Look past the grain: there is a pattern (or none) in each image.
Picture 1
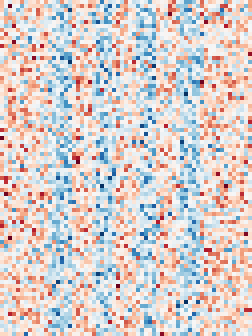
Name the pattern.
bands of columns
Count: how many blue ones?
4
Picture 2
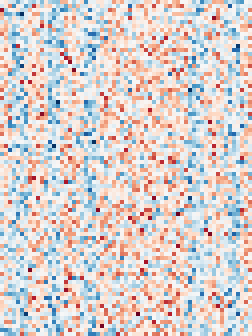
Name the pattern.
bands of columns
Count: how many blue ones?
5
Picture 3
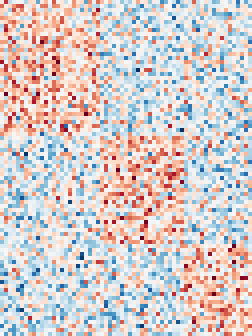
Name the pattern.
blocks along the diagonal
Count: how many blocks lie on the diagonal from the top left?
3
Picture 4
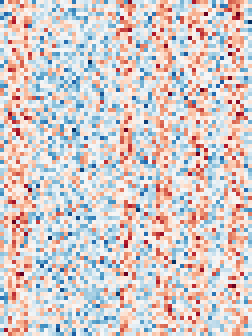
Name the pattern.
bands of columns
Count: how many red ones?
5
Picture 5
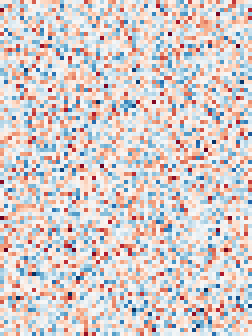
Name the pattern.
only noise
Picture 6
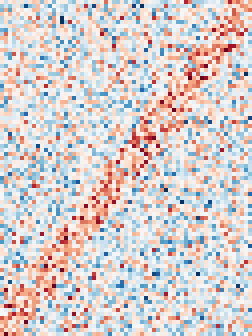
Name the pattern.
a diagonal band
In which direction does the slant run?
bottom left to top right
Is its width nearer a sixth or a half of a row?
a sixth
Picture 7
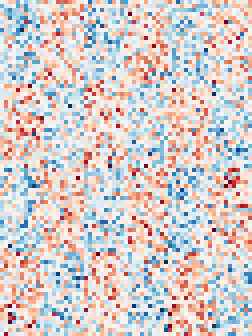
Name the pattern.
a checkerboard
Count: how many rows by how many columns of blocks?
4 by 6
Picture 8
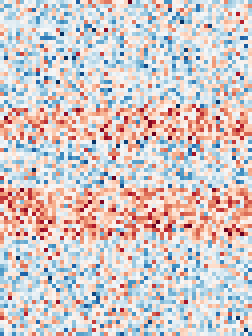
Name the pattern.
bands of rows
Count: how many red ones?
2
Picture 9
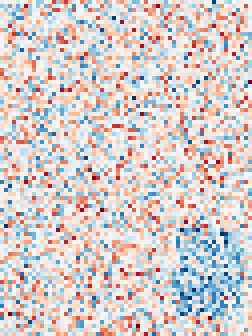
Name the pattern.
one block
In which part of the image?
bottom right
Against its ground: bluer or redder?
bluer
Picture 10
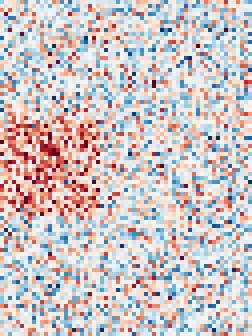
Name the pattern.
one block
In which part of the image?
middle left
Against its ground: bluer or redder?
redder
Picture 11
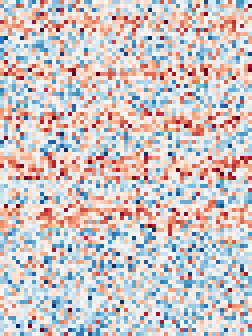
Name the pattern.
bands of rows
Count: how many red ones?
5
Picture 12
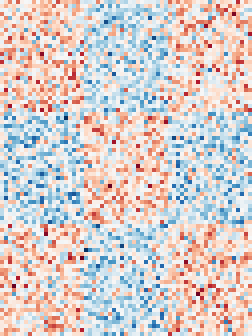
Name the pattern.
a checkerboard
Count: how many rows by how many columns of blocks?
3 by 3
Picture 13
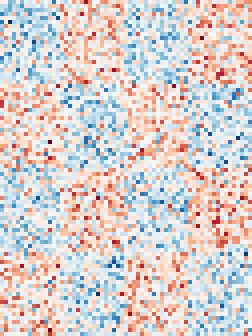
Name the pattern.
a checkerboard
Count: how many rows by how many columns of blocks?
4 by 4
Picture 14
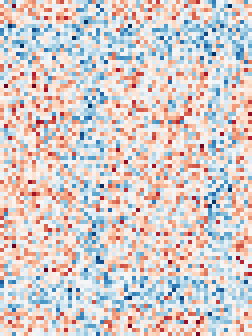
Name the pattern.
bands of rows crossing bands of columns
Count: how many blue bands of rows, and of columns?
2 and 2
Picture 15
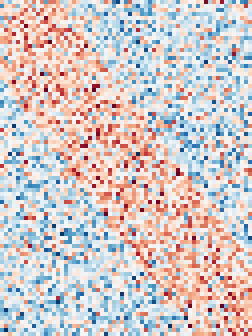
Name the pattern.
a diagonal band
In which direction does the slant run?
top left to bottom right
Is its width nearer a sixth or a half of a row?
a half
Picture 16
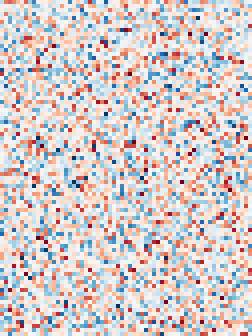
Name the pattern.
only noise
